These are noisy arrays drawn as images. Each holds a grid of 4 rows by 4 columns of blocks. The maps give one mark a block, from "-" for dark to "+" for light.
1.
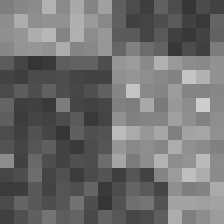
+ + - -
- - + +
- - + +
- - - +
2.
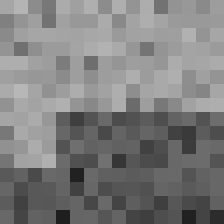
+ + + +
+ + + +
+ - - -
- - - -
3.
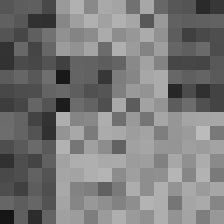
- + + -
- - + -
- + + +
- + + +
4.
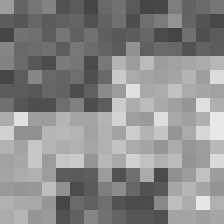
- - - -
- - + +
+ + + +
+ - - +
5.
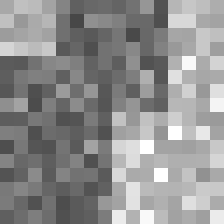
+ - - +
- - - +
- - + +
- - + +
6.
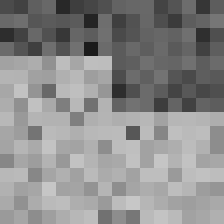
- - - -
+ + - -
+ + + +
+ + + +
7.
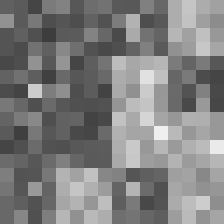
- - - +
- - + -
- - + +
- + - +
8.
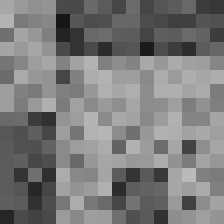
+ - - -
+ + + +
- + + +
- + - +
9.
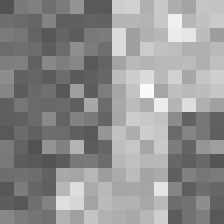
- - + +
- - + +
- - + -
- + + -
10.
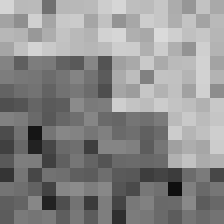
+ + + +
- - + +
- - - +
- - - -
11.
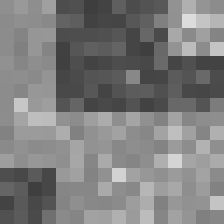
+ - - +
+ - - -
+ + + +
- + + +
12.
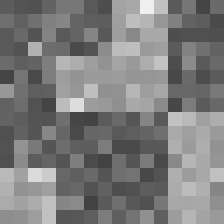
- - + -
- + + -
- - - +
+ - - +
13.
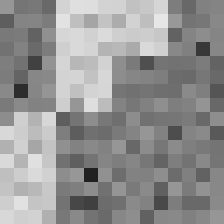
- + + -
- + - -
+ - - -
+ - - -
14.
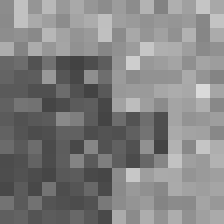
+ + + +
- - + +
- - - +
- - + +
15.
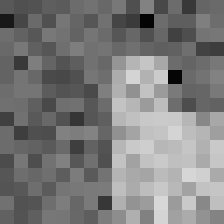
- - - -
- - + -
- - + +
- - + +
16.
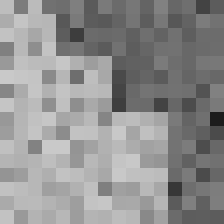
+ - - -
+ + - -
+ + + -
+ + + -
